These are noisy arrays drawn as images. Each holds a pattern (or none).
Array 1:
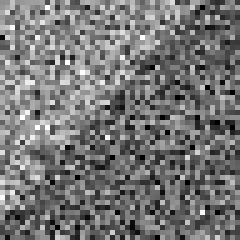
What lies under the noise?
a sharp edge
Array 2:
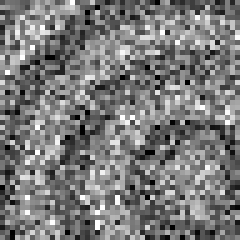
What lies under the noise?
rings round one point
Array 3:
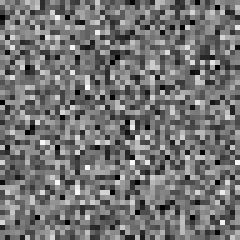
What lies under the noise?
only noise
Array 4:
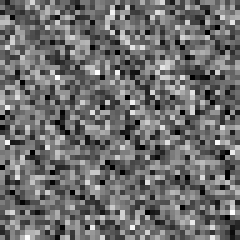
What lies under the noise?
diagonal stripes
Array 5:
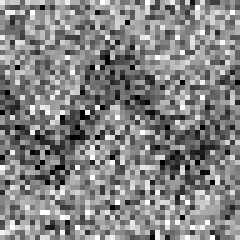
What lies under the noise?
a wavy band
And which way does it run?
left to right
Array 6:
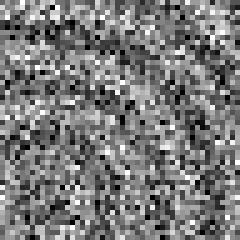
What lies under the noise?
rings round one point
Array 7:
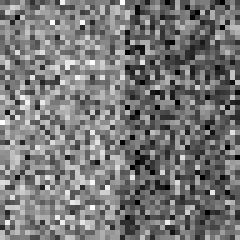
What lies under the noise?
a sharp edge
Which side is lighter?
left
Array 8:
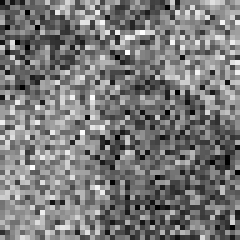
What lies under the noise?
spokes from one point
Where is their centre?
top middle
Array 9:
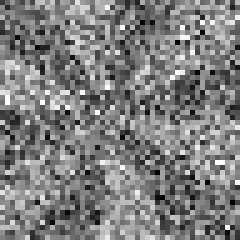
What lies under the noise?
spokes from one point
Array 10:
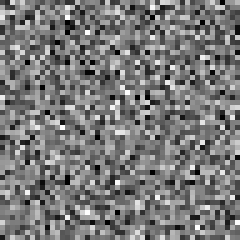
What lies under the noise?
only noise
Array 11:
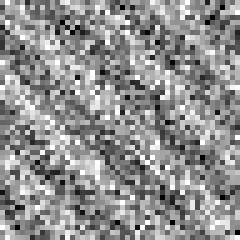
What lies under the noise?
diagonal stripes
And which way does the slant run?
top left to bottom right
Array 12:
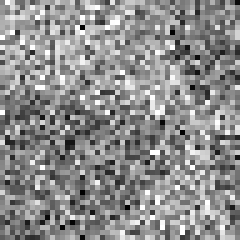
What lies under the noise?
spokes from one point
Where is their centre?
middle right
